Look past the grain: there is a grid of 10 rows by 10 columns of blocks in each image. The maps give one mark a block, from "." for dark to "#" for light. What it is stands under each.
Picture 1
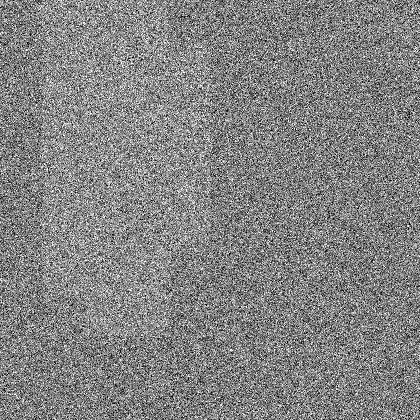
. # # # . . . . . .
. # # # # . . . . .
. # # # # . . . . .
. # # # # . . . . .
. # # # # . . . . .
. # # # # . . . . .
. # # # . . . . . .
. . # # . . . . . .
. . . . . . . . . .
. . . . . . . . . .
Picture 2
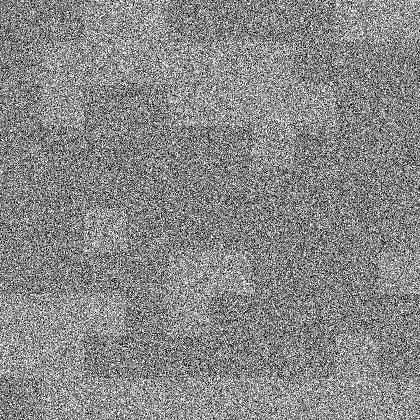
. . # # . . . . # #
. # # # # # # . . .
. # . . # # # # . .
. . . . . . # . . .
. . . . . . . . . .
. . # . . . . . . .
. . . . # # . . . #
# # # . # . . . . .
# # . . . . . . # .
. # # # # # # # # #
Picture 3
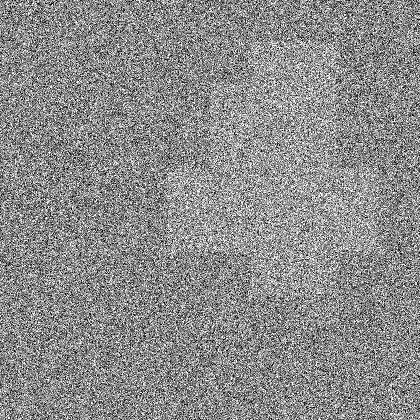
. . . . . . . . . .
. . . . . . # # . .
. . . . . # # # . .
. . . . . # # # . .
. . . . # # # # # .
. . . . # # # # # .
. . . . . . # # . .
. . . . . . . . . .
. . . . . . . . . .
. . . . . . . . . .
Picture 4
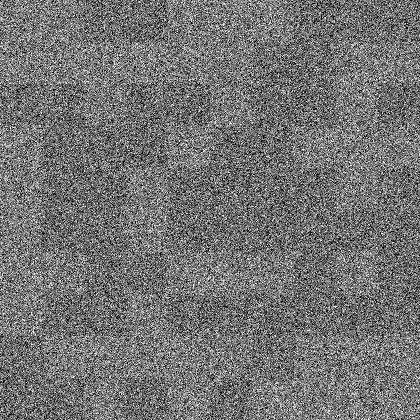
# # . . # # # . . .
# # # # # # . . # #
. . # . . # . . # .
# . . . # . . # # #
# . . # . . . . # .
# . . # . . . . . .
# # . . # # # . # .
# . . # . . . . . .
. # # # # # . # # #
. . # . # . # # # #
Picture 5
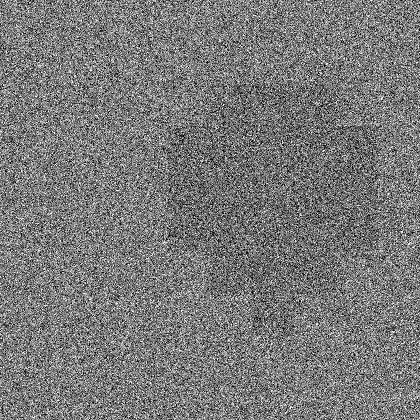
# # # # # # # # # #
# # # # # # # # # #
# # # # # . . . # #
# # # # . . . . . #
# # # # . . . . . #
# # # # . . . . . #
# # # # # . . . # #
# # # # # # . # # #
# # # # # # # # # #
# # # # # # # # # #
